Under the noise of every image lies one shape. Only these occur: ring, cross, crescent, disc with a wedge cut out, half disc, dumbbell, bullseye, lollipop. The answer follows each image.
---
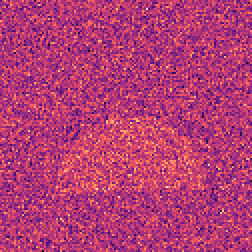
half disc
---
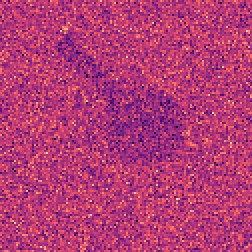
lollipop
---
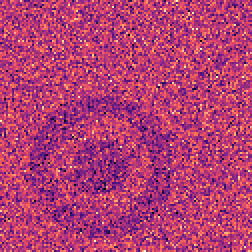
bullseye
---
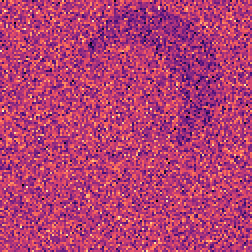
crescent
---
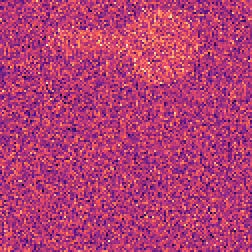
lollipop
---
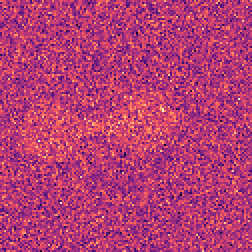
dumbbell
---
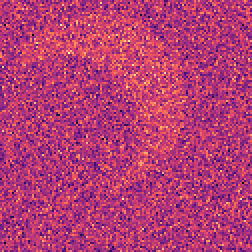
crescent
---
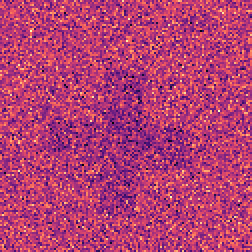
cross
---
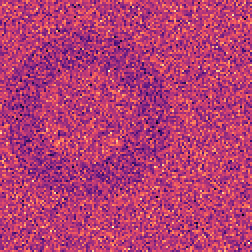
ring
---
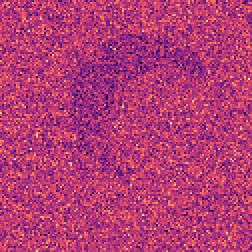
crescent
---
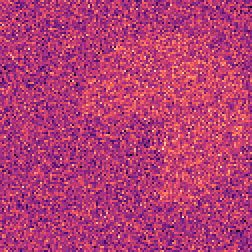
disc with a wedge cut out
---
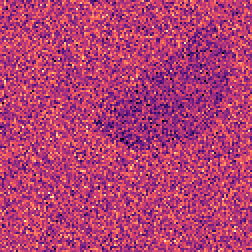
half disc
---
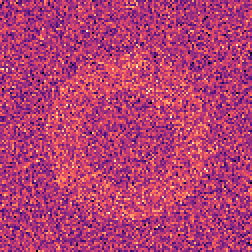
ring
